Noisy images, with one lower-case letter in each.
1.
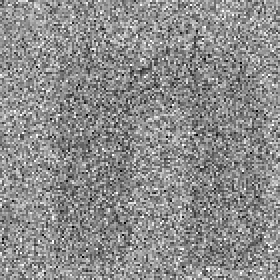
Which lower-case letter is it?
n
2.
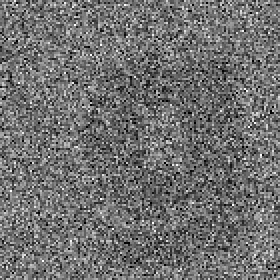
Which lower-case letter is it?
g
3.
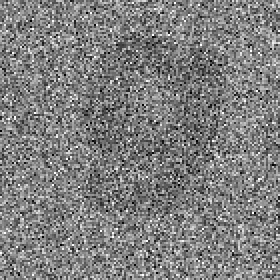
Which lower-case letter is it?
g
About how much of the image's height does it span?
two thirds
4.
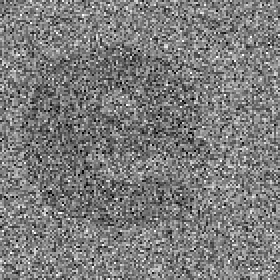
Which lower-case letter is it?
e
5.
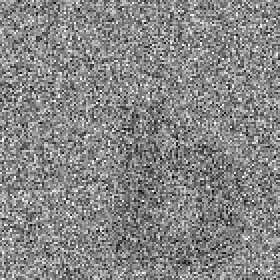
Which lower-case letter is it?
b
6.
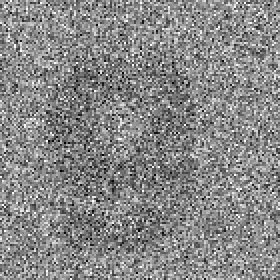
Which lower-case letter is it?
g
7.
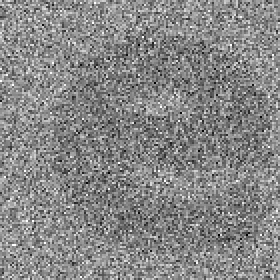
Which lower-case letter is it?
e
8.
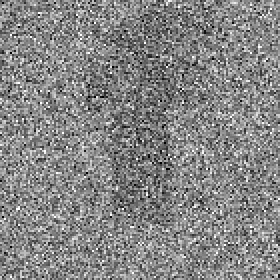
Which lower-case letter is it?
f
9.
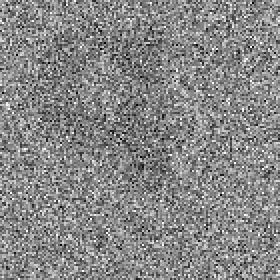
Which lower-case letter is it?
q
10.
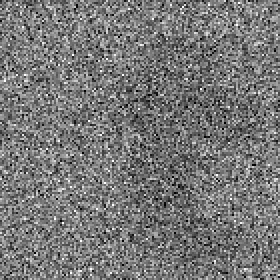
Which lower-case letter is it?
t
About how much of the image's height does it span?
nearly all
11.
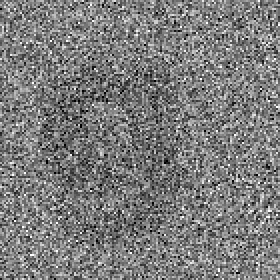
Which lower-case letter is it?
g
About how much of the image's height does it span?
two thirds
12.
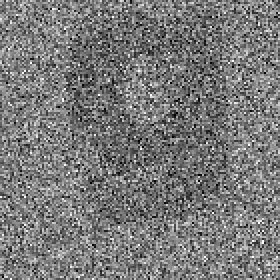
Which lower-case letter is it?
g
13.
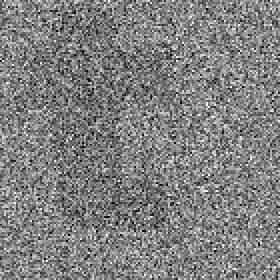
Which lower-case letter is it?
t
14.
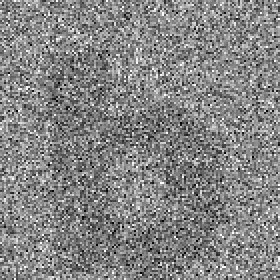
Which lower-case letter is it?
b
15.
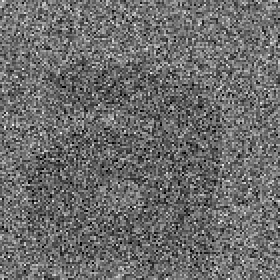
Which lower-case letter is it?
a
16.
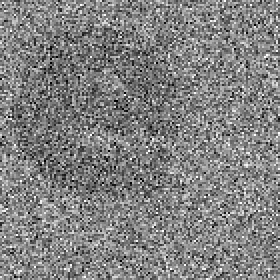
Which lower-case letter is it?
e
